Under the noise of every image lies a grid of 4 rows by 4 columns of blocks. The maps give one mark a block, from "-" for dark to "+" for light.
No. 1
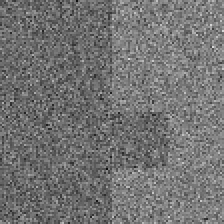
- - + +
- - + +
- - - +
- - + +
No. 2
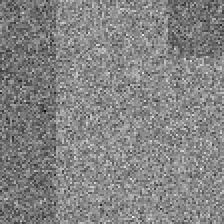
- + + -
- + + +
- + + +
- + + +
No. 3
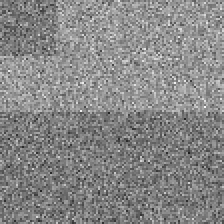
- + + +
+ + + +
- - - -
- - - -
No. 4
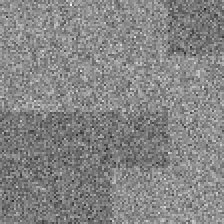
+ + + -
+ + + +
- - - +
- - + +
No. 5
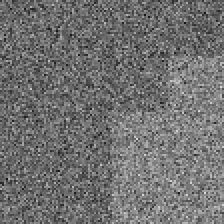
- - - -
- - - +
- - + +
- - + +
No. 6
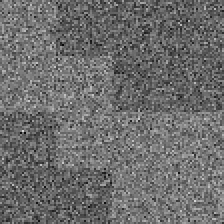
+ - - -
+ + - -
- + + +
- - + +
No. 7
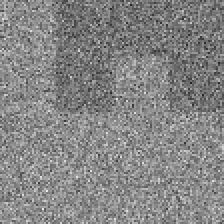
+ - - -
+ - + -
+ + + +
+ + + +
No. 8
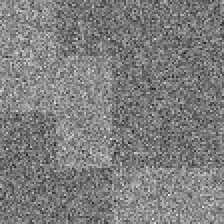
+ - - -
+ + - -
- + - -
- - + +
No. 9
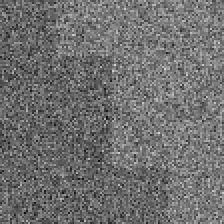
- + + +
- - + +
- - + +
- - - +
